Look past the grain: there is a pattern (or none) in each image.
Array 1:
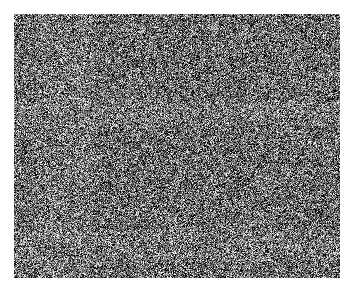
bands of rows crossing bands of columns
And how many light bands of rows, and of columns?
2 and 1
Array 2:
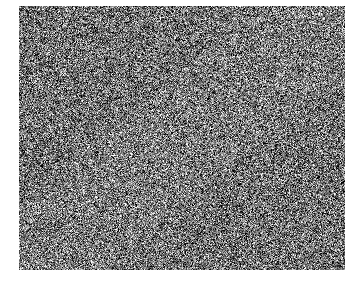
a diagonal band
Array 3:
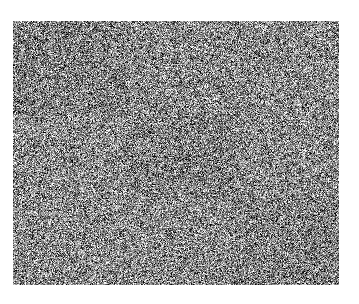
blocks along the diagonal
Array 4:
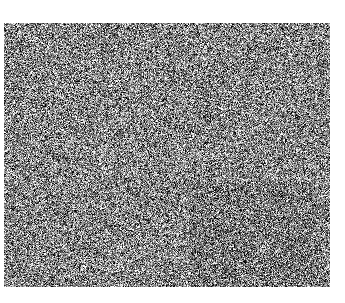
one block
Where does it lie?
bottom right
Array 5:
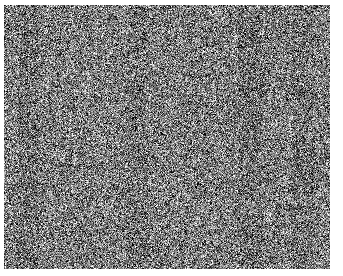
bands of columns
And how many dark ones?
4
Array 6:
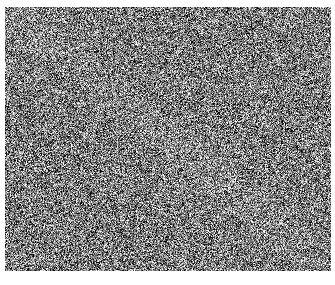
a diagonal band
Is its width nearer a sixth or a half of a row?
a sixth
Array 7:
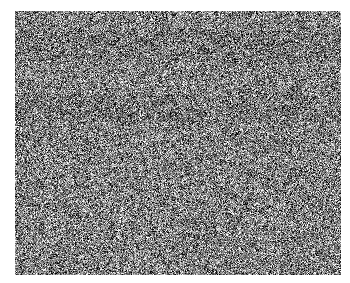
bands of rows
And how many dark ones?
2
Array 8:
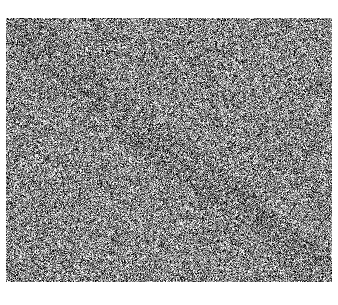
a diagonal band
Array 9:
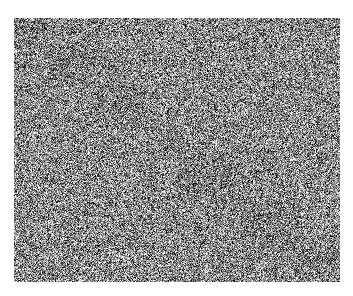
blocks along the diagonal
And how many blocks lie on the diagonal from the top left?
7
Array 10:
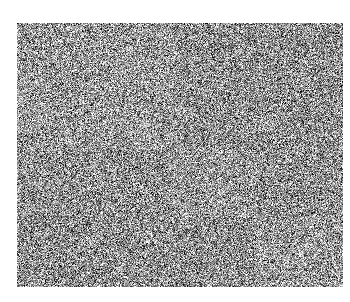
blocks along the diagonal
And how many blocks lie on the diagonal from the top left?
3
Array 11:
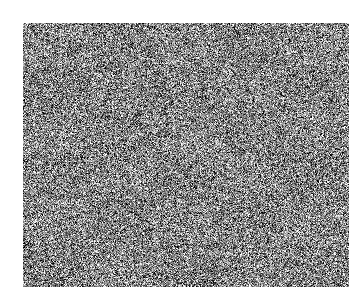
a checkerboard
